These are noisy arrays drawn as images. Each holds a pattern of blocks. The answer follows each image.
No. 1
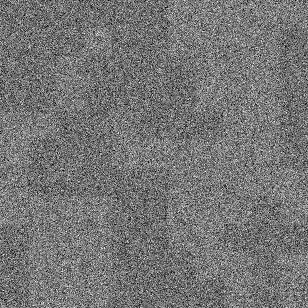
no symmetry
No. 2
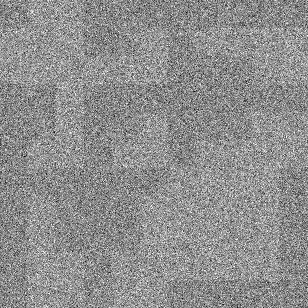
mirrored about the diagonal from the top left
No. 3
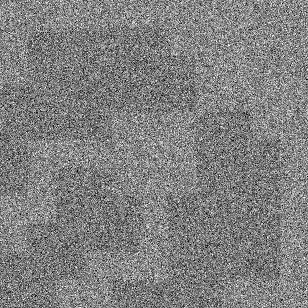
mirrored about the diagonal from the bottom left
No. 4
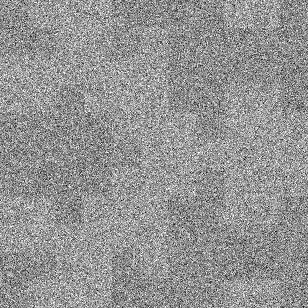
top and bottom mirror each other
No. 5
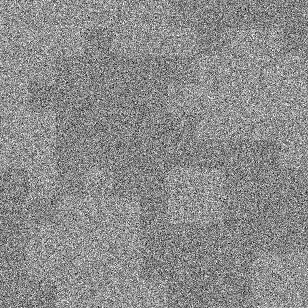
mirrored about the diagonal from the top left
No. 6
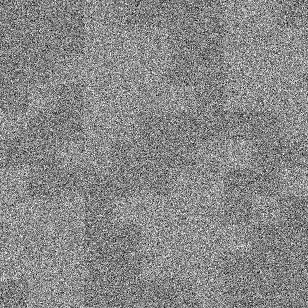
the same after a half turn
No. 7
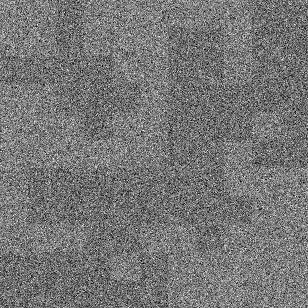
mirrored about the diagonal from the top left
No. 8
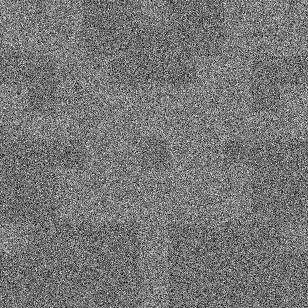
left and right mirror each other
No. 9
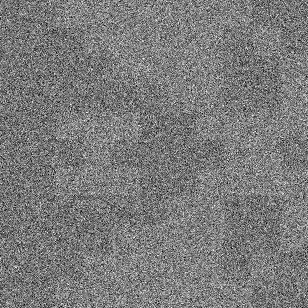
top and bottom mirror each other
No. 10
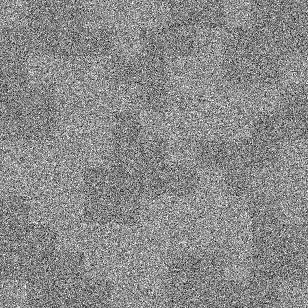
mirrored about the diagonal from the bottom left
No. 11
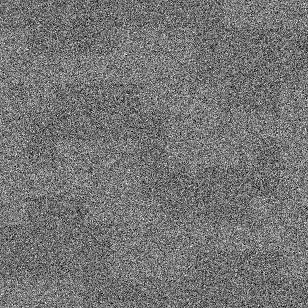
the same after a half turn
